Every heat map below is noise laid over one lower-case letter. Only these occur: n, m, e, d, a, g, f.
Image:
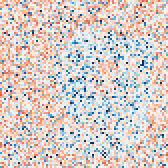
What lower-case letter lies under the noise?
g
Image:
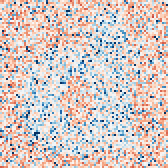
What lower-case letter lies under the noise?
d
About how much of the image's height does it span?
nearly all
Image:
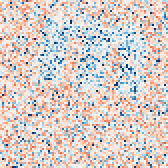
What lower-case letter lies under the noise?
m
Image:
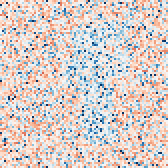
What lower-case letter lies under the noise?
f
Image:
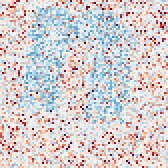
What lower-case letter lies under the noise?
n
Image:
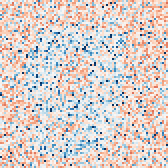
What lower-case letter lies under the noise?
g
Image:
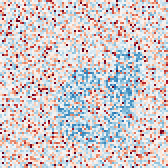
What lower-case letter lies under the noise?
d
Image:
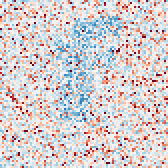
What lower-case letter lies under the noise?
f
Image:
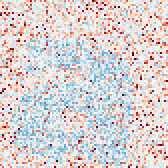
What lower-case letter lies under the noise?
a
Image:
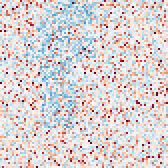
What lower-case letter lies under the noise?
f
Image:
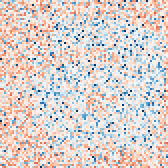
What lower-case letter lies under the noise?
a
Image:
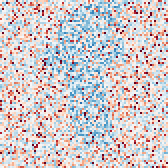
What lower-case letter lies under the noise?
f
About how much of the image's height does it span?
nearly all
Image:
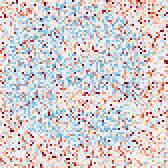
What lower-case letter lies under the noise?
e
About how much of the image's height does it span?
nearly all
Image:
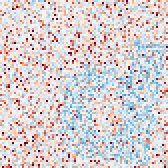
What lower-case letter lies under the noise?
d
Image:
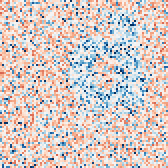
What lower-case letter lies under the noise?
d
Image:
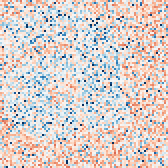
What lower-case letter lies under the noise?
a
